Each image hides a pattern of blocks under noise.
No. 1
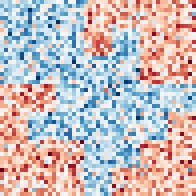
mirrored about the diagonal from the top left
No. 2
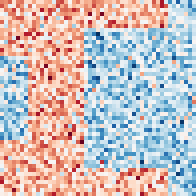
top and bottom mirror each other
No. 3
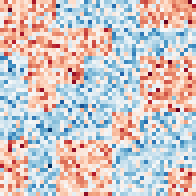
mirrored about the diagonal from the top left
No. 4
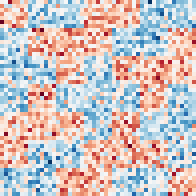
the same after a half turn
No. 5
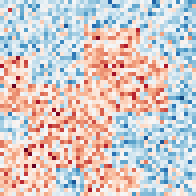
mirrored about the diagonal from the bottom left
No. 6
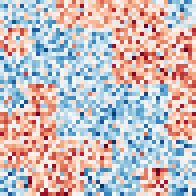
mirrored about the diagonal from the bottom left
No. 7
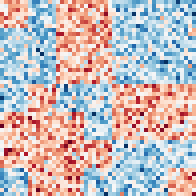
mirrored about the diagonal from the bottom left
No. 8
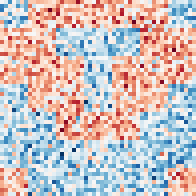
left and right mirror each other
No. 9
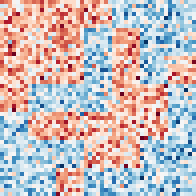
mirrored about the diagonal from the top left
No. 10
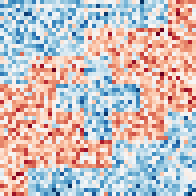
the same after a half turn
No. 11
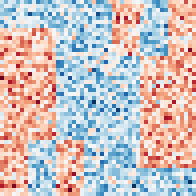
the same after a half turn
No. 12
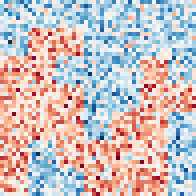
no symmetry
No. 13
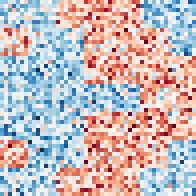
top and bottom mirror each other
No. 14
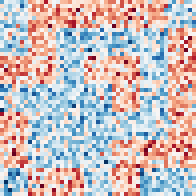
mirrored about the diagonal from the bottom left
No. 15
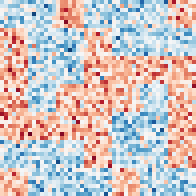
the same after a half turn
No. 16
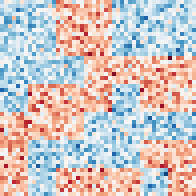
no symmetry
